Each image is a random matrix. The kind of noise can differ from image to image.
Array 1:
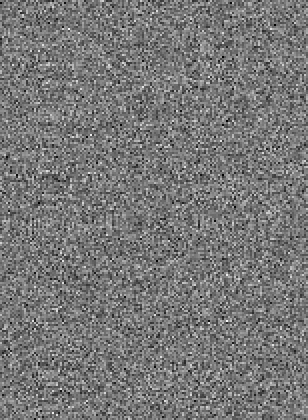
low rank plus noise
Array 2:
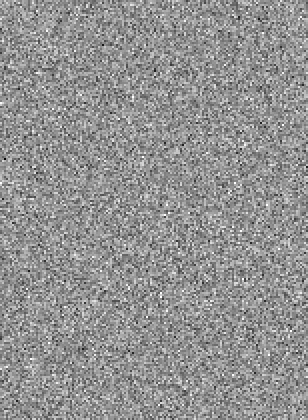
independent entries
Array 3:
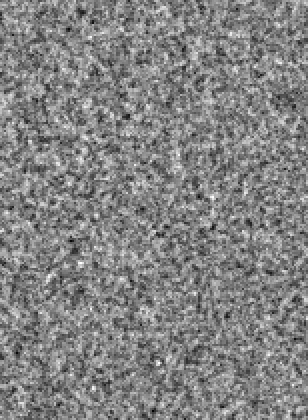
blotchy
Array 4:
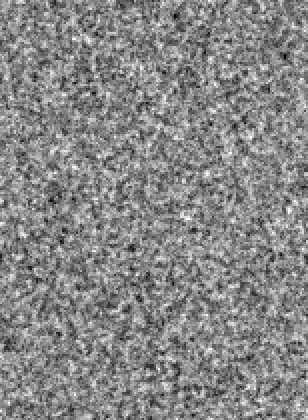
blotchy
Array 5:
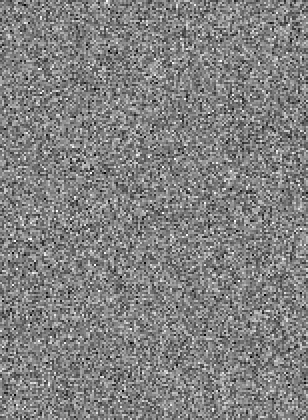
independent entries
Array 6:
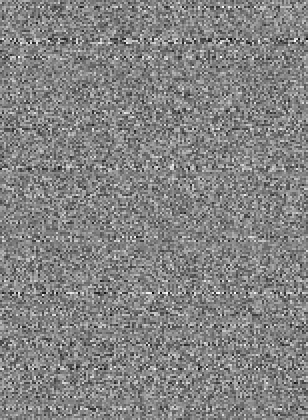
rows of uneven size
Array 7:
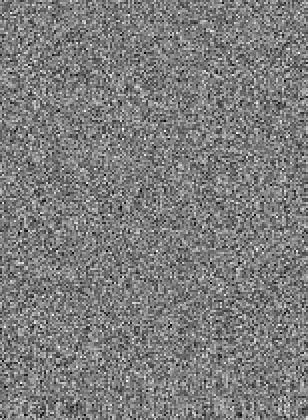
low rank plus noise
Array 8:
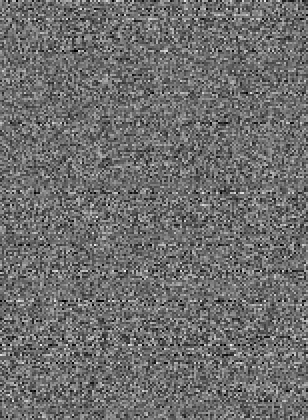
rows of uneven size
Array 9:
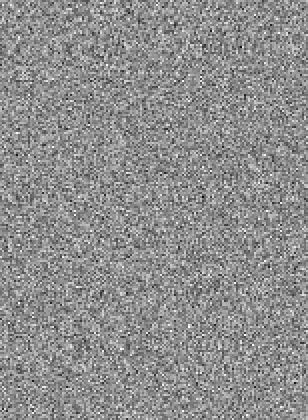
low rank plus noise
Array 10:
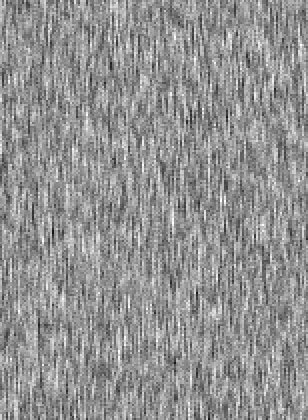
streaked along the columns
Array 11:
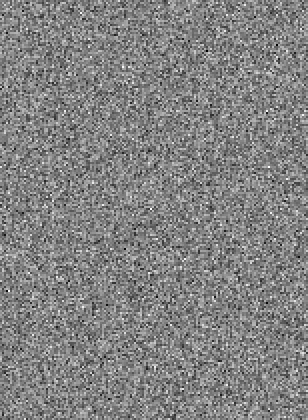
independent entries
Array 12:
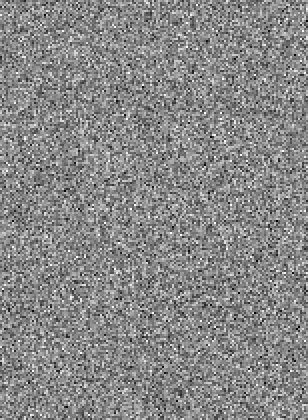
independent entries
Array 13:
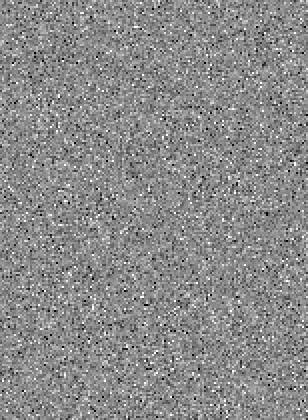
heavy tails
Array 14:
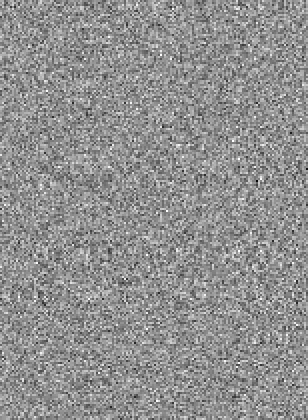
low rank plus noise
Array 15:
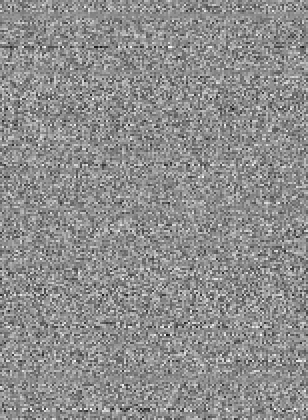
rows of uneven size
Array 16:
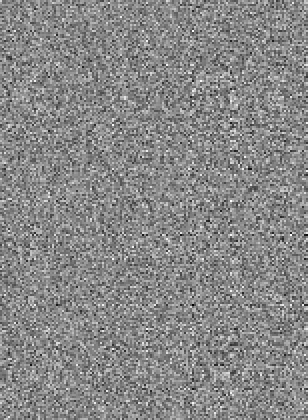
low rank plus noise
